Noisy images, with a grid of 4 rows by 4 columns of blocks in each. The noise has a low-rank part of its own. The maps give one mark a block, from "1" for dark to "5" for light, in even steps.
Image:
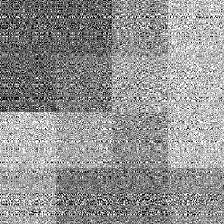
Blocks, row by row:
1 1 3 5
1 2 4 5
5 4 3 5
4 2 2 3
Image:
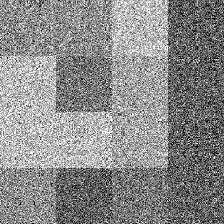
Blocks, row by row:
3 3 5 1
5 2 4 1
5 5 4 1
3 1 2 1
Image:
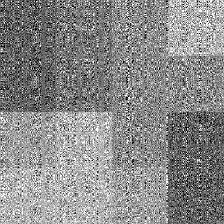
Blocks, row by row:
1 2 3 5
1 2 3 3
4 5 3 1
5 5 4 1
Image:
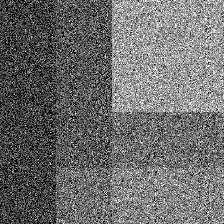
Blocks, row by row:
1 2 5 5
1 2 5 5
1 2 3 3
1 3 4 4
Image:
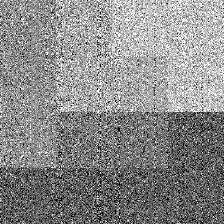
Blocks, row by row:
3 4 5 5
3 4 4 5
3 2 2 1
1 1 1 1
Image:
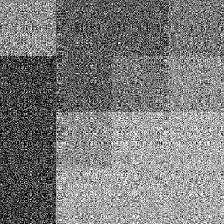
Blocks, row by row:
4 2 2 3
1 2 3 4
1 4 5 5
1 5 5 5
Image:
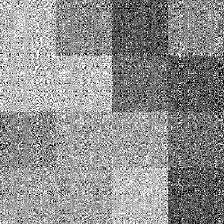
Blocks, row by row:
5 3 1 3
5 5 2 1
3 4 4 2
4 4 5 1
